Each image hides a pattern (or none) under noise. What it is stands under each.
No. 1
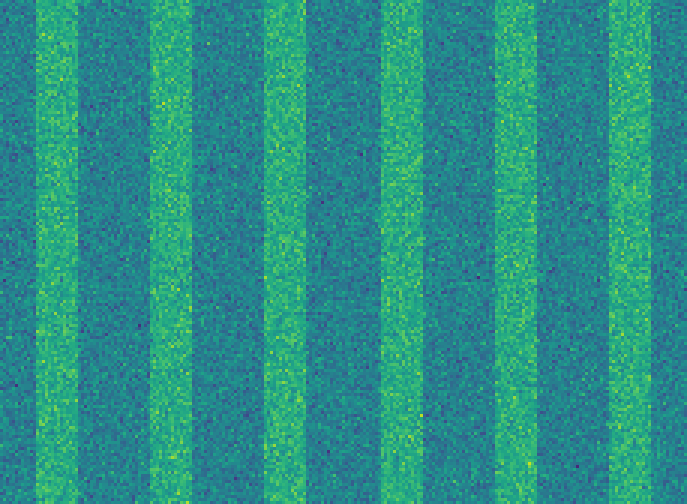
vertical stripes
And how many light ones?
6
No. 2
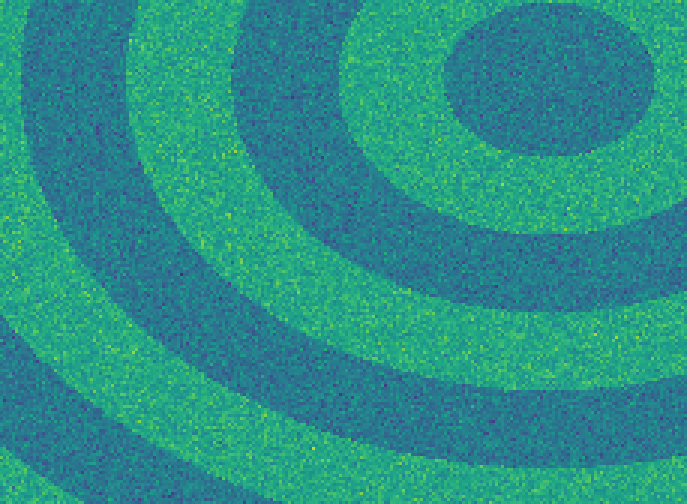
rings round one point
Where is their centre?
top right
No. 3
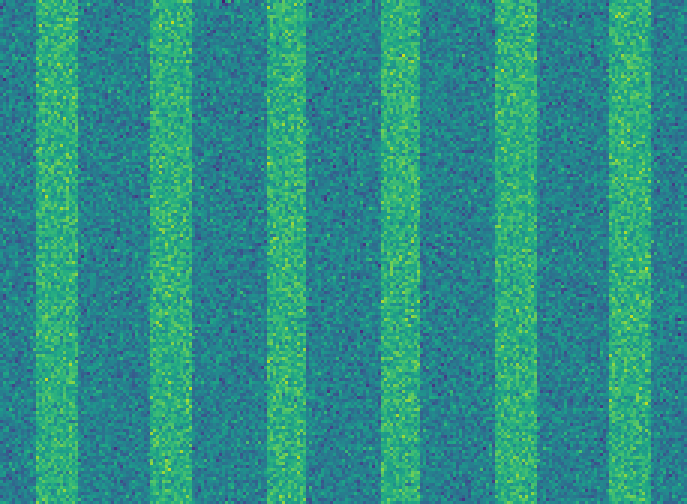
vertical stripes
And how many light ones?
6
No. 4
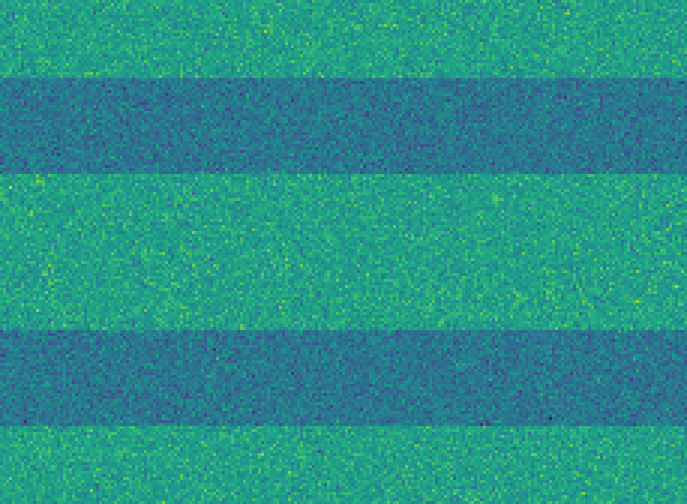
horizontal stripes
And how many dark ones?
2
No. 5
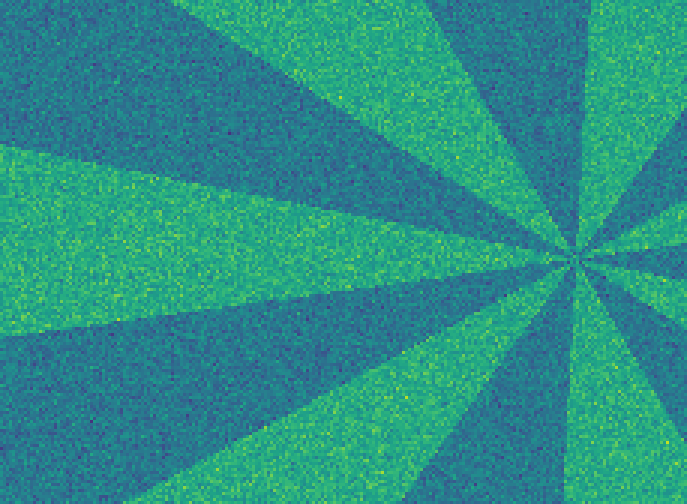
spokes from one point
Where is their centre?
middle right
